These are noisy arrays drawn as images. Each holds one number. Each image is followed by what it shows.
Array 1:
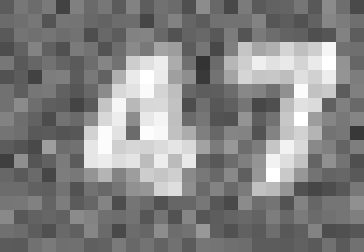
47
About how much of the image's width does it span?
two thirds
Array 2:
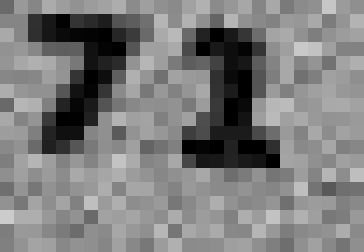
71
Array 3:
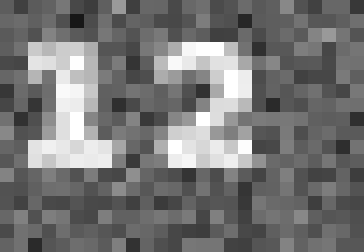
12
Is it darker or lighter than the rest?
lighter
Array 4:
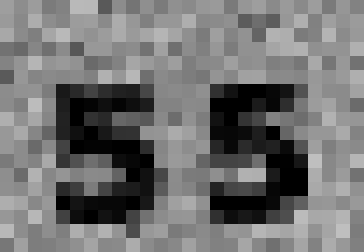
55
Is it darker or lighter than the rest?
darker
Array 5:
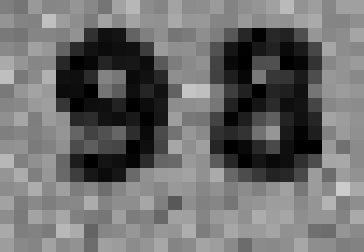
98
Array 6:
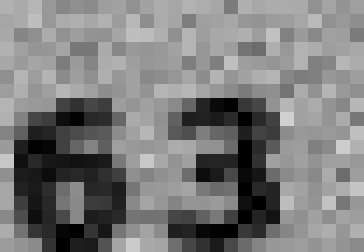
63
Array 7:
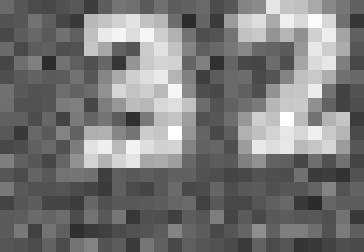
32
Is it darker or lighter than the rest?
lighter
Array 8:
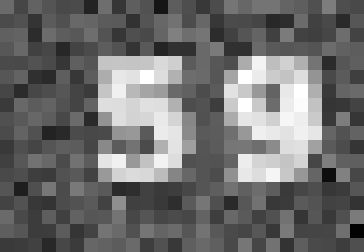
59
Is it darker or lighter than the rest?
lighter
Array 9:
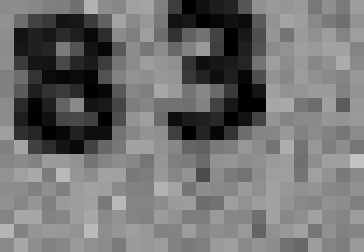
83
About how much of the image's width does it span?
two thirds
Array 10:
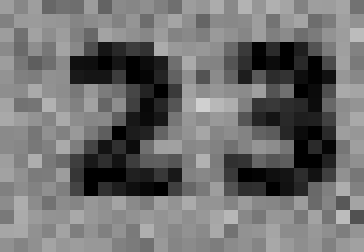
23
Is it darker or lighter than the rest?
darker
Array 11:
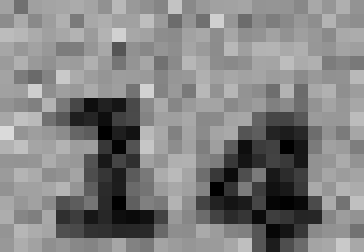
14
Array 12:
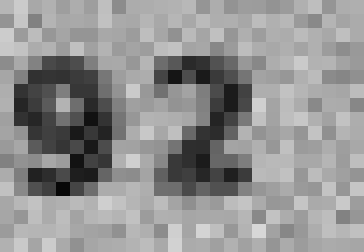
92
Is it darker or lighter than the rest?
darker
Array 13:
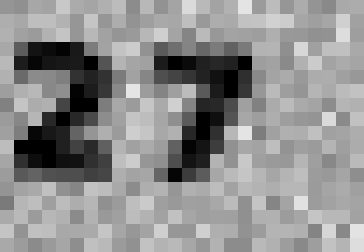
27
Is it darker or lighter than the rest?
darker
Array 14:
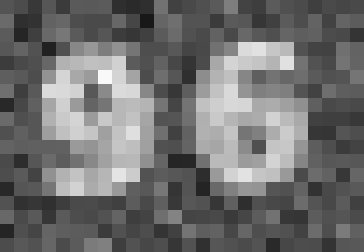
96
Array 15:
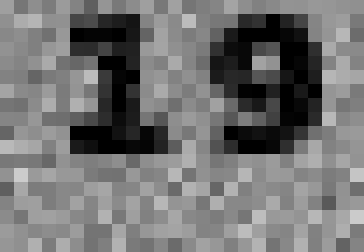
19
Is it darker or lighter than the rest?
darker
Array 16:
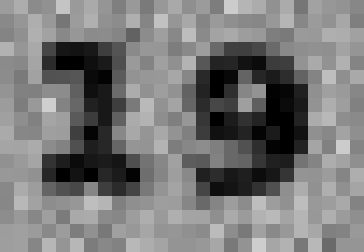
19
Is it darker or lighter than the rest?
darker
